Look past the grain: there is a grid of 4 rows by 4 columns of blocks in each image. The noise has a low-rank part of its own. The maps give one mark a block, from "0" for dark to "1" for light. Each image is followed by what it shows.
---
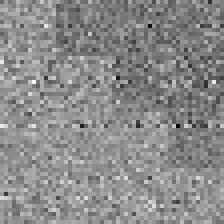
1 0 0 0
1 1 0 0
1 1 1 0
1 1 1 1
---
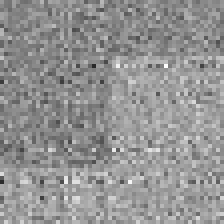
0 0 0 0
0 0 1 1
0 0 1 1
1 1 1 1
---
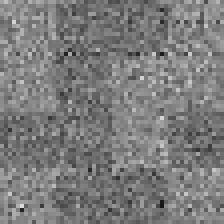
1 0 0 1
1 0 1 1
0 0 1 0
1 0 0 1
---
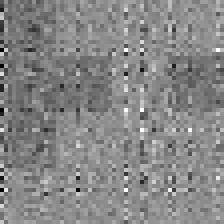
0 1 1 1
0 0 1 0
0 1 1 1
1 1 1 1
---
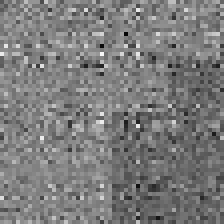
1 1 1 1
1 1 1 0
1 1 0 0
1 1 0 0
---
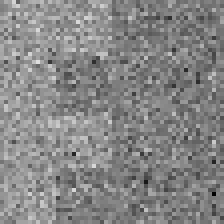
1 1 0 0
1 0 0 0
1 1 0 0
1 0 0 0
